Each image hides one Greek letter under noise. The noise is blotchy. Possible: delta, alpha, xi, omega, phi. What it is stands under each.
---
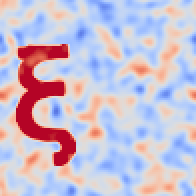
xi
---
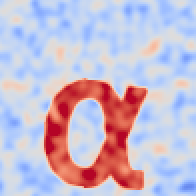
alpha
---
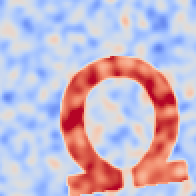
omega
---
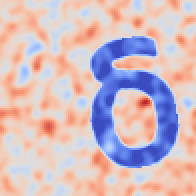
delta
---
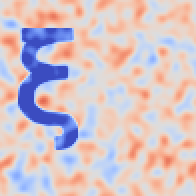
xi
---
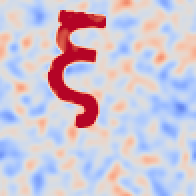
xi
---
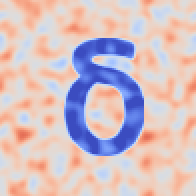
delta
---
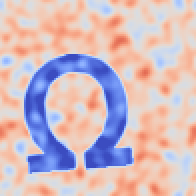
omega
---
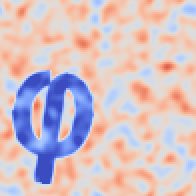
phi
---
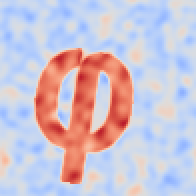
phi
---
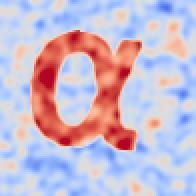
alpha
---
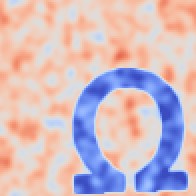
omega
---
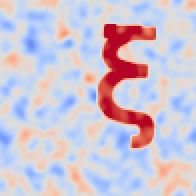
xi
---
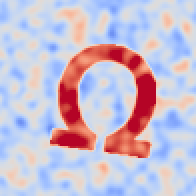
omega
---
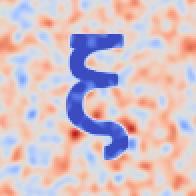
xi
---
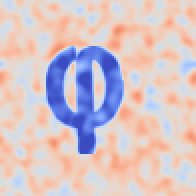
phi
